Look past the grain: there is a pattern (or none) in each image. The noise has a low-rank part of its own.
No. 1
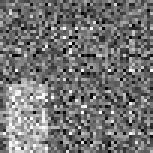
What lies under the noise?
one block
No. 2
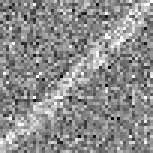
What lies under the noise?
a diagonal band
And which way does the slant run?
bottom left to top right
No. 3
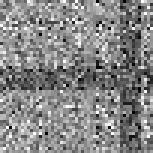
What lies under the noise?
bands of rows crossing bands of columns
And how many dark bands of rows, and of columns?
1 and 1
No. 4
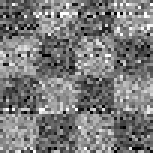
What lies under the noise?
a checkerboard
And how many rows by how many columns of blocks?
4 by 4
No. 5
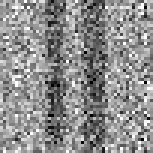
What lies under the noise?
bands of columns
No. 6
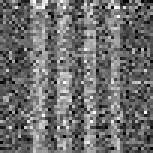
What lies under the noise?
bands of columns
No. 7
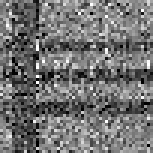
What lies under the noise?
bands of rows crossing bands of columns
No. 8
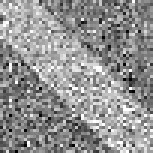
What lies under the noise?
a diagonal band
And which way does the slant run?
top left to bottom right
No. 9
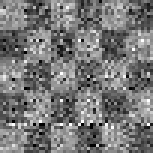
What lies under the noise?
a checkerboard
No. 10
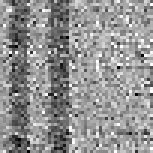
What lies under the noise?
bands of columns
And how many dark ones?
2
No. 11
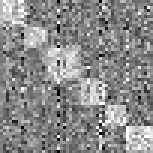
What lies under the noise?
blocks along the diagonal
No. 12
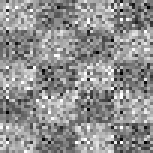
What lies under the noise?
a checkerboard
